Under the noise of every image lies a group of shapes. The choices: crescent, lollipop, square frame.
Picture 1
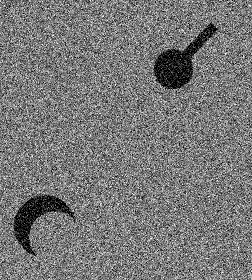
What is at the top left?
nothing
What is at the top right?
lollipop
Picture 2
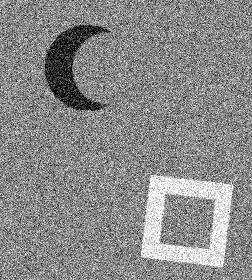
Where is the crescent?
top left
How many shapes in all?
2
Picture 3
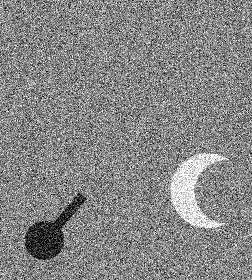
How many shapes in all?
2
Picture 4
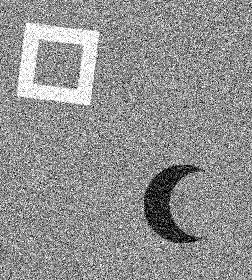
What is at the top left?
square frame
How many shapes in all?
2
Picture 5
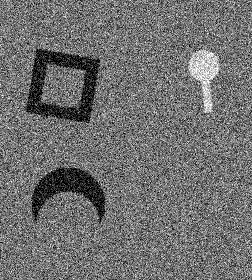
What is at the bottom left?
crescent
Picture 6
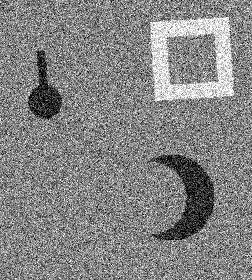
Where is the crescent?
bottom right
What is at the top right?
square frame
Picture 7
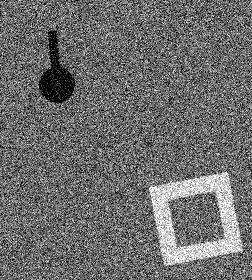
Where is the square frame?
bottom right
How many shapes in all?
2
